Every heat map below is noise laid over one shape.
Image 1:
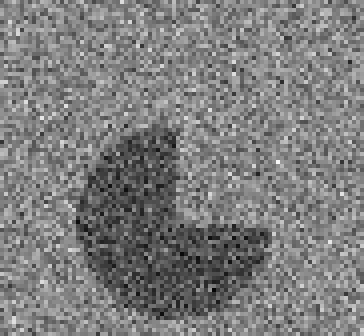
disc with a wedge cut out
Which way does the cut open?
up and right
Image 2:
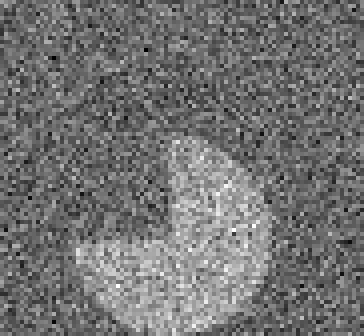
disc with a wedge cut out
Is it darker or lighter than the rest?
lighter
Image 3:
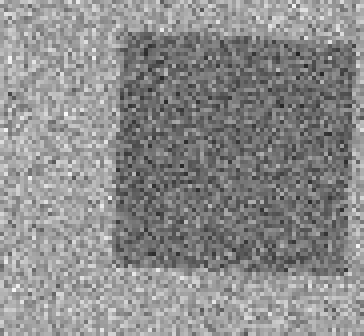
square
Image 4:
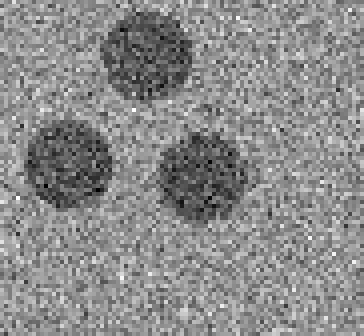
three dots
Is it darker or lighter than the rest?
darker
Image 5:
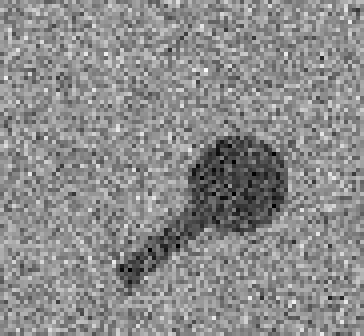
lollipop
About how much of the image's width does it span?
half
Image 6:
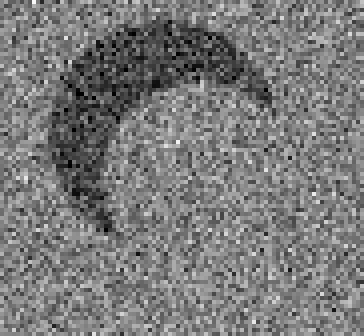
crescent
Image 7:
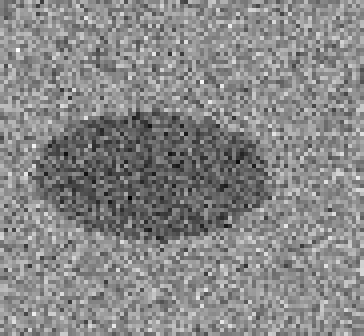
ellipse
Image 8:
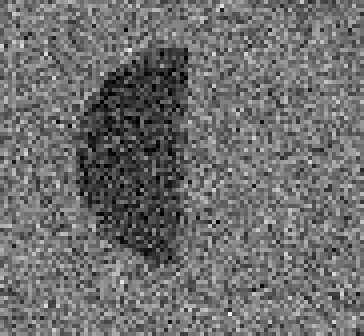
half disc
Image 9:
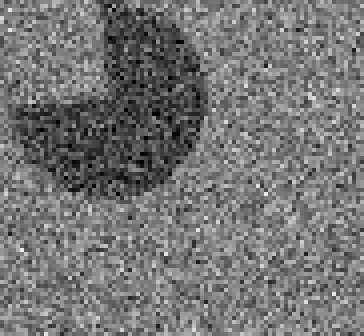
disc with a wedge cut out
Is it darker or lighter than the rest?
darker
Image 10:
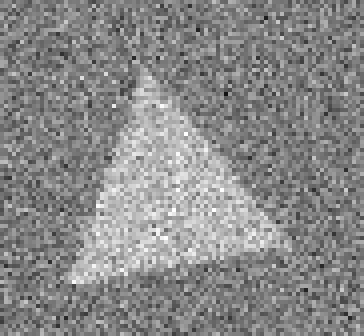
triangle
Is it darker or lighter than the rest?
lighter
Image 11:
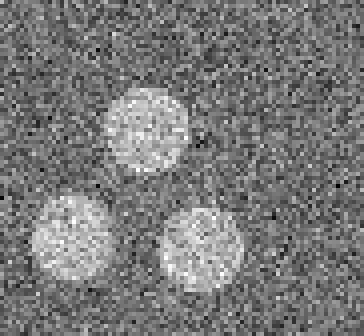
three dots
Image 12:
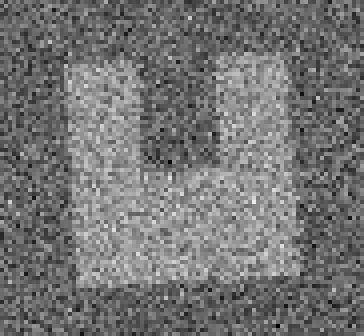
square with a notch
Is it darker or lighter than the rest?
lighter
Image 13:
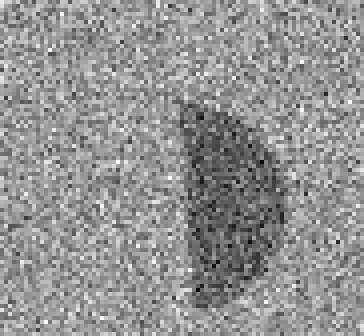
half disc
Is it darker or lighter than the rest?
darker
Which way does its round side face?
right
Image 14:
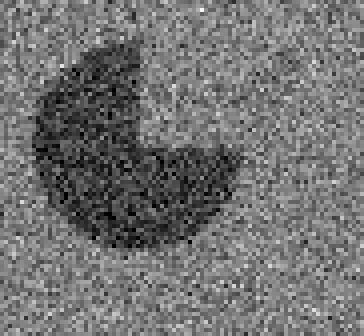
disc with a wedge cut out
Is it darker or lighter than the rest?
darker
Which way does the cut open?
up and right
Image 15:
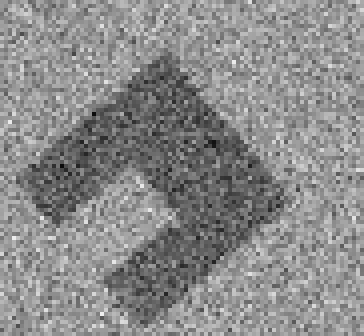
square with a notch
